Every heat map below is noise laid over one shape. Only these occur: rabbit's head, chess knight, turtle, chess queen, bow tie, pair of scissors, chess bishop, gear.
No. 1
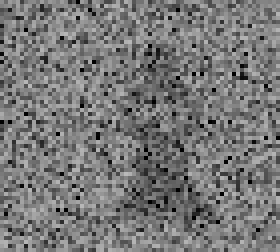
chess bishop
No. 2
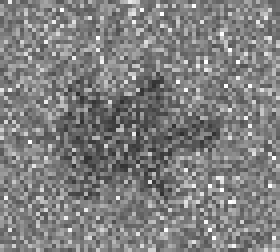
turtle
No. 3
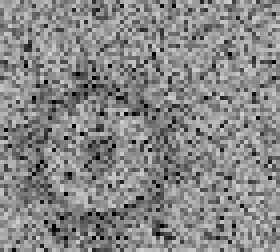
gear
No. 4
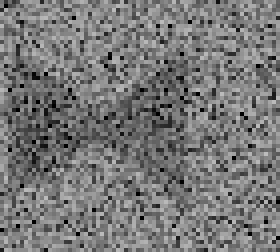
bow tie
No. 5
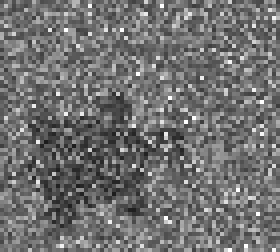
turtle
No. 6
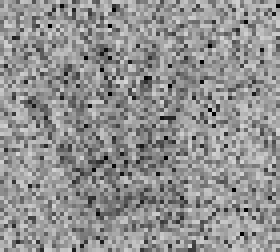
chess queen
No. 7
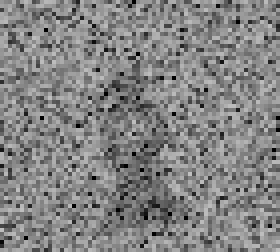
chess bishop
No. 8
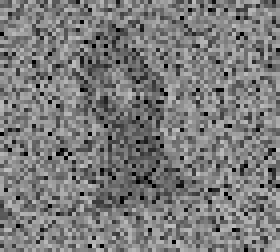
chess bishop
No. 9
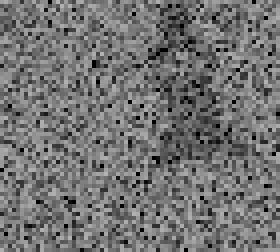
chess bishop
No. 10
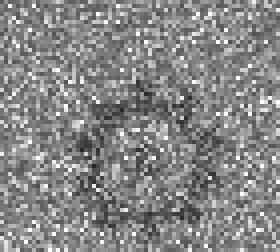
gear
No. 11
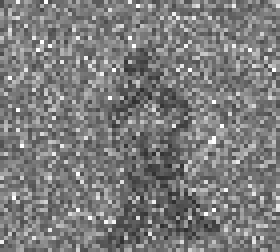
chess bishop
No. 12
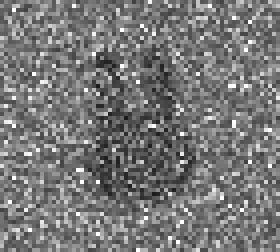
rabbit's head
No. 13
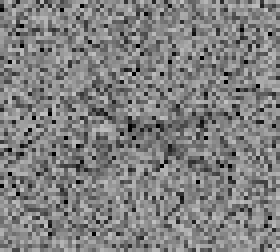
pair of scissors
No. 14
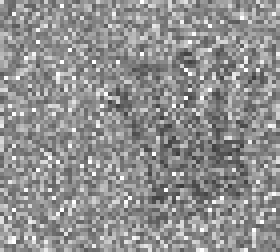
chess queen
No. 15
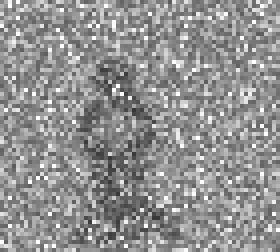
chess bishop
